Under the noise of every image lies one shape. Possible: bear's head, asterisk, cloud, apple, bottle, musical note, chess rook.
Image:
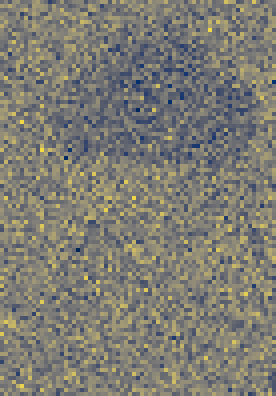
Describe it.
dark cloud
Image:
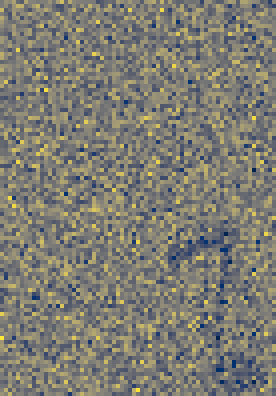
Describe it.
dark musical note, bottom right
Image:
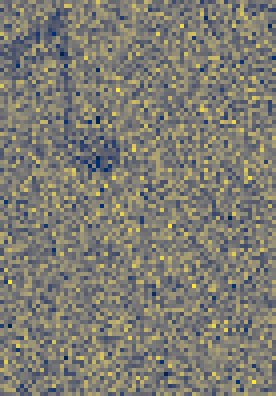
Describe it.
dark musical note, top left
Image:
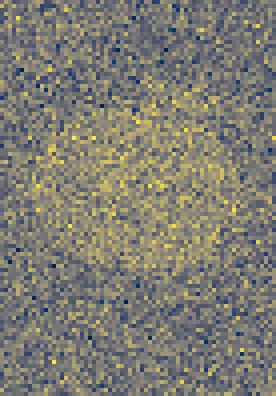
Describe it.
light apple
